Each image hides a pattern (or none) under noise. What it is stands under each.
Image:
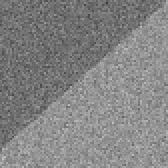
a sharp edge
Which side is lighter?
bottom right
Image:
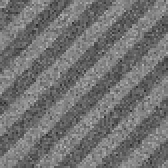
diagonal stripes
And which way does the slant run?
bottom left to top right
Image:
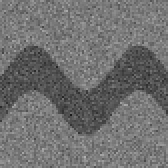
a wavy band
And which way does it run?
left to right
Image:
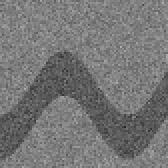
a wavy band
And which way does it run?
left to right
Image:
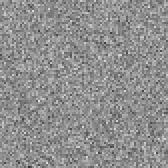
only noise
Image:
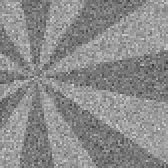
spokes from one point
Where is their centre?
middle left
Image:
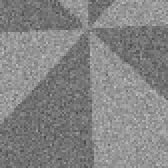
spokes from one point
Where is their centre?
top middle
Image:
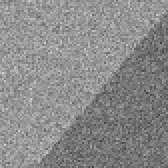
a sharp edge
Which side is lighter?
top left
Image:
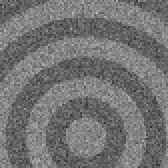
rings round one point
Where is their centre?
bottom middle
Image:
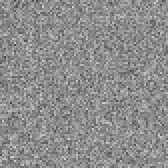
only noise
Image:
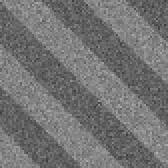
diagonal stripes
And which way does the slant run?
top left to bottom right
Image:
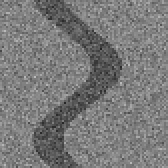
a wavy band
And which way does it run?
top to bottom
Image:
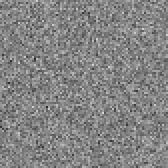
only noise
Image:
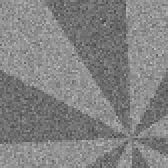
spokes from one point
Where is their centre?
bottom right
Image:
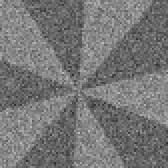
spokes from one point
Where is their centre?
centre
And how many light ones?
5
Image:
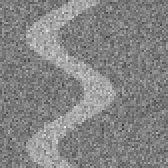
a wavy band
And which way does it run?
top to bottom
